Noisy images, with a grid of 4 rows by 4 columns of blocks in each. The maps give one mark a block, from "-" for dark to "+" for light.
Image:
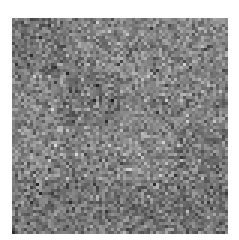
- + + +
+ - + +
+ + + -
- - - -
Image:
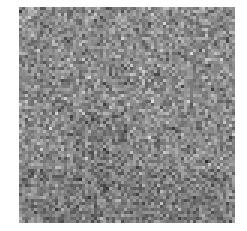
+ + + +
+ + + +
+ - + +
- - - -
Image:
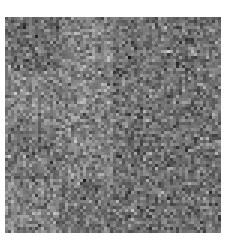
- + - -
+ + - -
- + - -
+ - - -
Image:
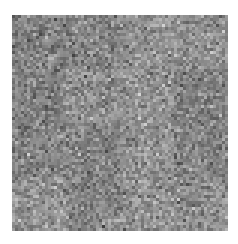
- - + +
- + + -
- - + -
+ - + +
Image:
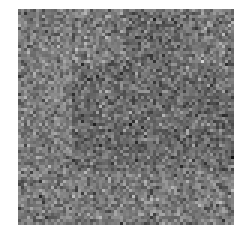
+ + - +
+ - - -
+ - - -
+ + + +
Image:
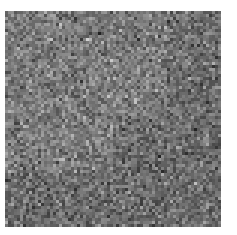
+ + + -
+ + + -
+ + - -
- - - -
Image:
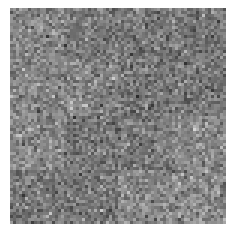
+ - - -
+ + - -
+ - - +
- - + +
